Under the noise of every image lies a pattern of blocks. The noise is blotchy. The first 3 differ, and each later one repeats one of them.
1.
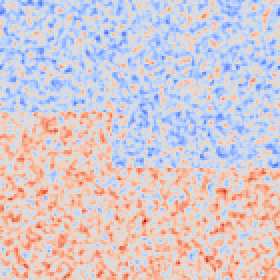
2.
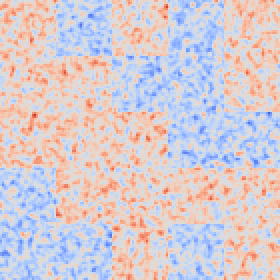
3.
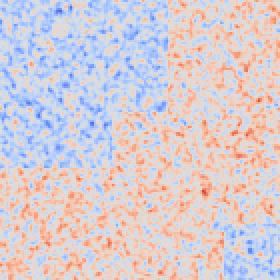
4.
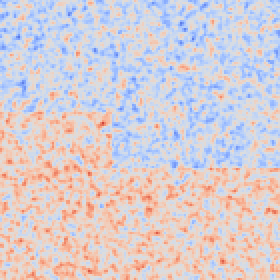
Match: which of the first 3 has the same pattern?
1
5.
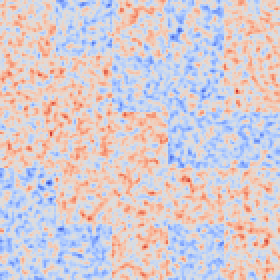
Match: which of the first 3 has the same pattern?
2
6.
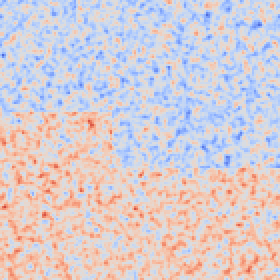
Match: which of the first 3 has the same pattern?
1
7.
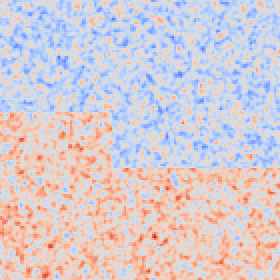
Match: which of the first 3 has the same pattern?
1
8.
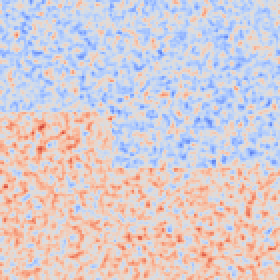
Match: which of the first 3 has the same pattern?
1
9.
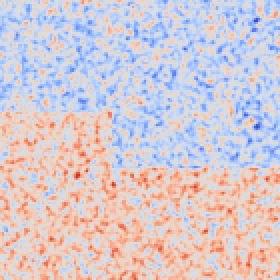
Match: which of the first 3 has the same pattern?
1
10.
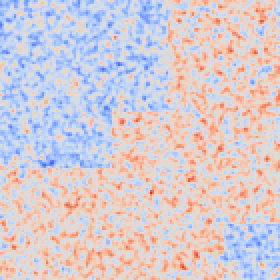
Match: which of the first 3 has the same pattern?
3
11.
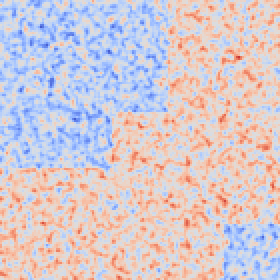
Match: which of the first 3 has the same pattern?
3
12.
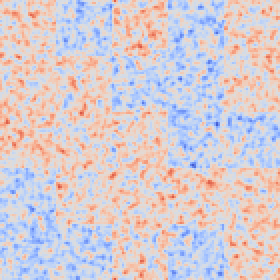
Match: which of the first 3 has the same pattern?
2
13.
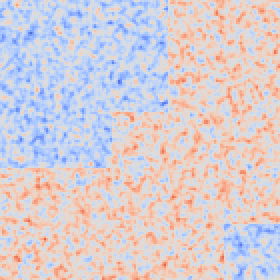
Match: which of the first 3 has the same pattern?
3
